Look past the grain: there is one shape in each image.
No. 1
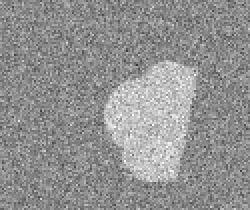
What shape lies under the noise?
cloud
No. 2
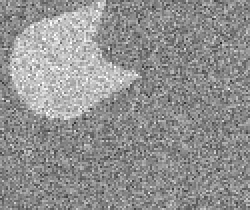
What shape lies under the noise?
cat's head
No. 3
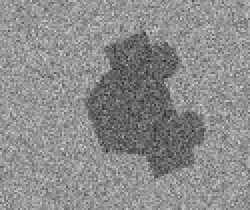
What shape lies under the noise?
car
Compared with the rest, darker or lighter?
darker
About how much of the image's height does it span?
two thirds
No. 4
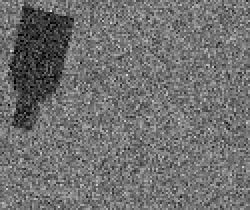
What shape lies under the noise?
bottle
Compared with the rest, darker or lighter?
darker
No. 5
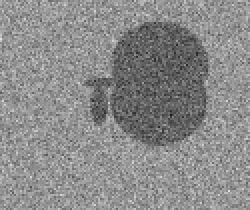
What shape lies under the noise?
apple
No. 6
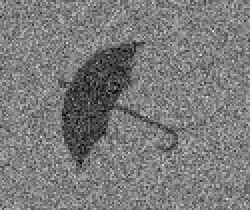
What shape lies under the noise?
umbrella
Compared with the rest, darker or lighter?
darker
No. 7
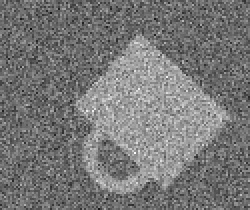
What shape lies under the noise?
cup
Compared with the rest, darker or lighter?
lighter
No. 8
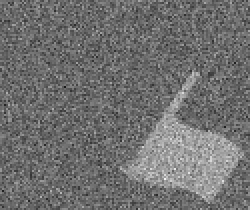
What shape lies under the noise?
flag
